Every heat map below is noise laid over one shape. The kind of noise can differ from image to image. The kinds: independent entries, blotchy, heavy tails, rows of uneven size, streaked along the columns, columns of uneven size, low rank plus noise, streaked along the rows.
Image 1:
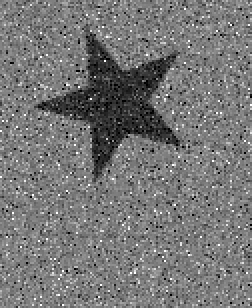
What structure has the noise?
heavy tails
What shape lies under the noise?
star
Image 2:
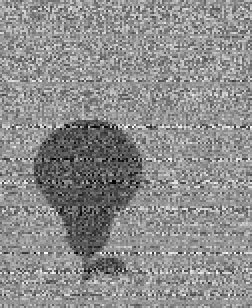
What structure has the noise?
rows of uneven size
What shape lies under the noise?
pear
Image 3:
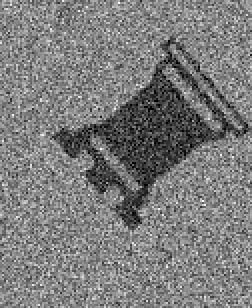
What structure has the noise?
independent entries
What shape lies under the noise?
chess rook
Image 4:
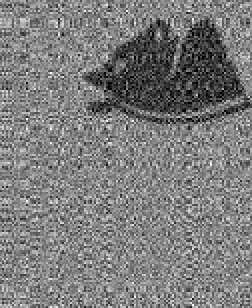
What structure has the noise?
low rank plus noise
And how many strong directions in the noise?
two
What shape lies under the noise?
chess knight
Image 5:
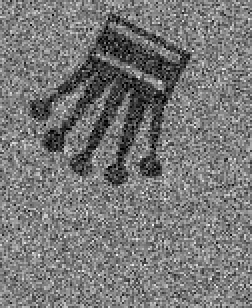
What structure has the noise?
independent entries
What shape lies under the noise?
chess queen
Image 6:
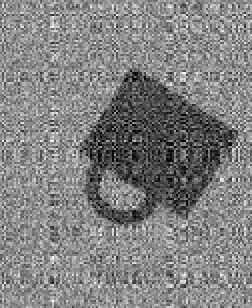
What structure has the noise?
low rank plus noise
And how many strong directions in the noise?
two
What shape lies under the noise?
cup
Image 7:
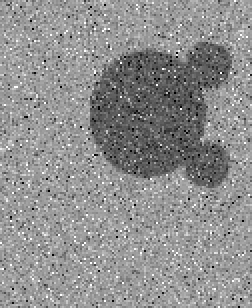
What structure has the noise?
heavy tails
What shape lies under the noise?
bear's head
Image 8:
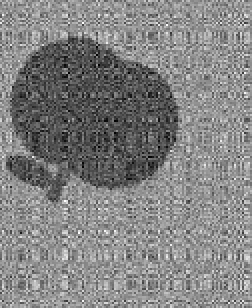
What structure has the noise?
low rank plus noise
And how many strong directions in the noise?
one
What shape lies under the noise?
apple
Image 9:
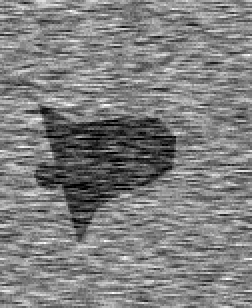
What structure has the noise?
streaked along the rows
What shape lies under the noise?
bell
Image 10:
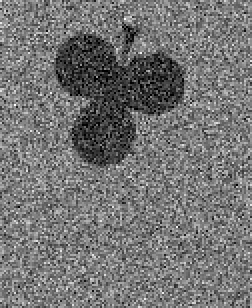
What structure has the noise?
independent entries
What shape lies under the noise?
club
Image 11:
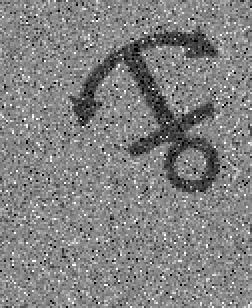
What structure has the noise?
heavy tails
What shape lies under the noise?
anchor
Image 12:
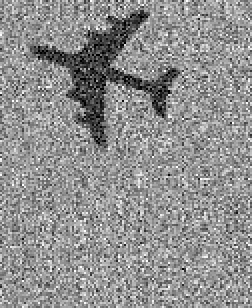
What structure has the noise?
low rank plus noise
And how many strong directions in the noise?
five to eight
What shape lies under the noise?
airplane
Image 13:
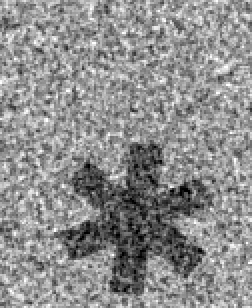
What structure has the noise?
blotchy
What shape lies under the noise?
asterisk
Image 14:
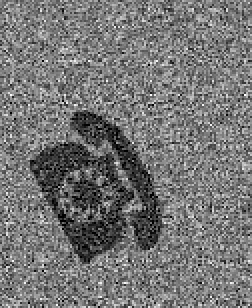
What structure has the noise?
low rank plus noise
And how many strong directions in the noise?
five to eight
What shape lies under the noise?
telephone
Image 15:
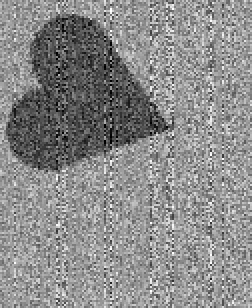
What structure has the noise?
columns of uneven size
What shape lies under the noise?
heart
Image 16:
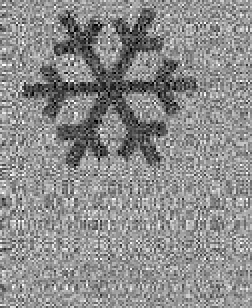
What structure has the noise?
low rank plus noise
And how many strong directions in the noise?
two
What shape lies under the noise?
snowflake
